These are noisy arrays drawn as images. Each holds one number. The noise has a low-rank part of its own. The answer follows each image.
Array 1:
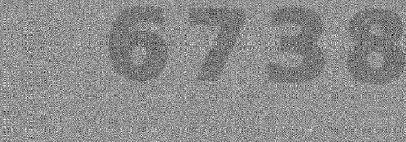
6738
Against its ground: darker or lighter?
darker
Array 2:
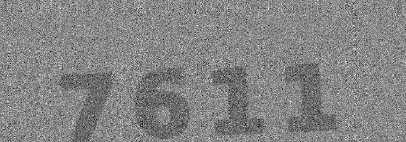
7611
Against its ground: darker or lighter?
darker
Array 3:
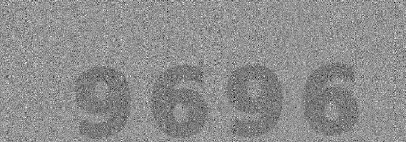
9696
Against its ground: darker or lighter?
darker
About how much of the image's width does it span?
two thirds
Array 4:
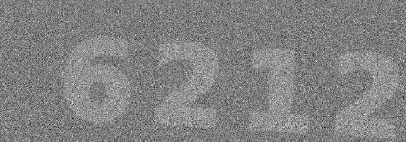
6212
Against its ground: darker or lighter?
lighter
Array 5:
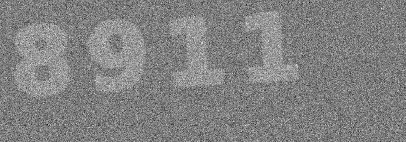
8911
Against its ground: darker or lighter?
lighter
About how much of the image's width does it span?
two thirds
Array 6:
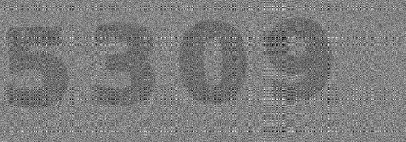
5309
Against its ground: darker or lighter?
darker
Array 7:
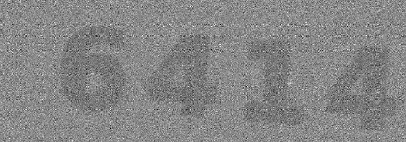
6414
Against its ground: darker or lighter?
darker
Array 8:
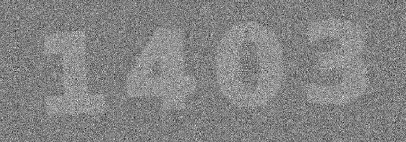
1403
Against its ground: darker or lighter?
lighter
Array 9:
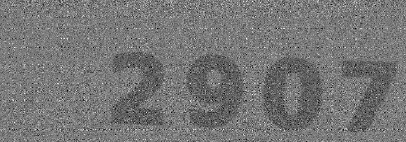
2907
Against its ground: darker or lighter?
darker
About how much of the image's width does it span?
two thirds
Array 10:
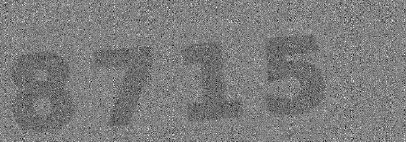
8715
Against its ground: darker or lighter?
darker
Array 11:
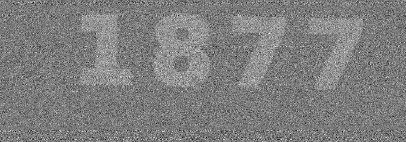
1877
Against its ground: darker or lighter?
lighter
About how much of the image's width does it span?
two thirds
